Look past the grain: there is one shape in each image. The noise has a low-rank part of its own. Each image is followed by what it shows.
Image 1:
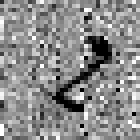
musical note
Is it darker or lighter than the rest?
darker
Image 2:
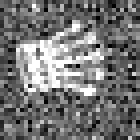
chess queen
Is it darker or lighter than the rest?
lighter
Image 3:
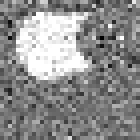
cat's head
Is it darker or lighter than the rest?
lighter
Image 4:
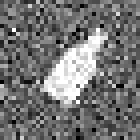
bottle
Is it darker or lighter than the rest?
lighter
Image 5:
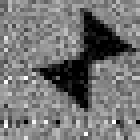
bow tie
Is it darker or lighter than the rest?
darker
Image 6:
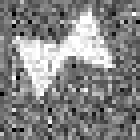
bow tie
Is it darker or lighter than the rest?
lighter
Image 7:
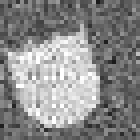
ghost
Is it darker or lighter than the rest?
lighter
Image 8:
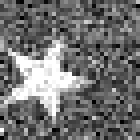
star
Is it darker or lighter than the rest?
lighter
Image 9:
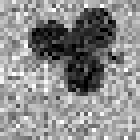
club
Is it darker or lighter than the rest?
darker
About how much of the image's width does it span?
two thirds
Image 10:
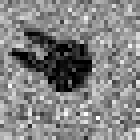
rabbit's head
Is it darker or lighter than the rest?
darker
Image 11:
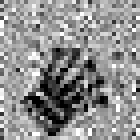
chess queen
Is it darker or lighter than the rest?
darker
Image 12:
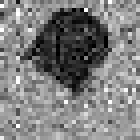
ghost
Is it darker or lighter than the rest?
darker
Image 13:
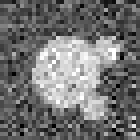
bear's head
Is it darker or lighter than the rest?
lighter
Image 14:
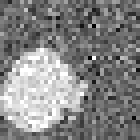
apple
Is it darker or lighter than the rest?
lighter
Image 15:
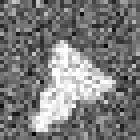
chess pawn
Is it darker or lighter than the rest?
lighter
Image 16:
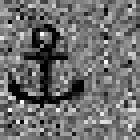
anchor
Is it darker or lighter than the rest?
darker
